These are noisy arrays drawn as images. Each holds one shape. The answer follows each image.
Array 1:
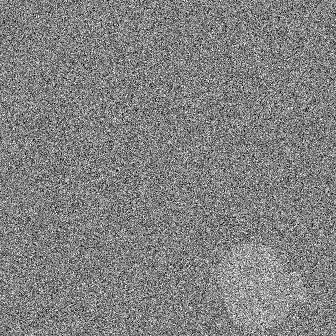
apple
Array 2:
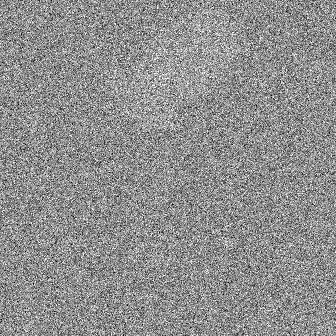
footprint
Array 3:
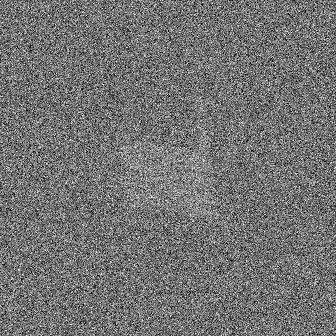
flag
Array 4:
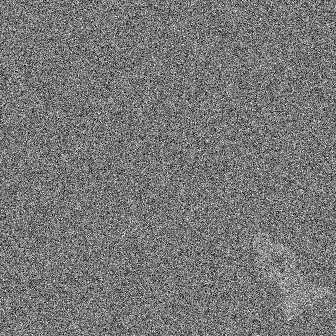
chess bishop
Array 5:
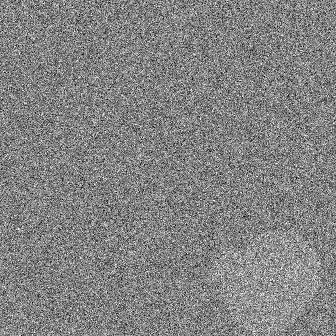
apple
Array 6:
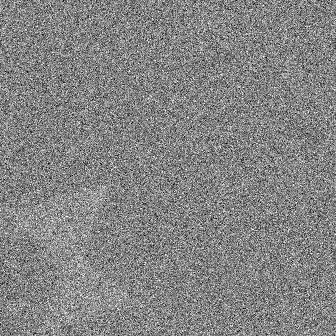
bow tie
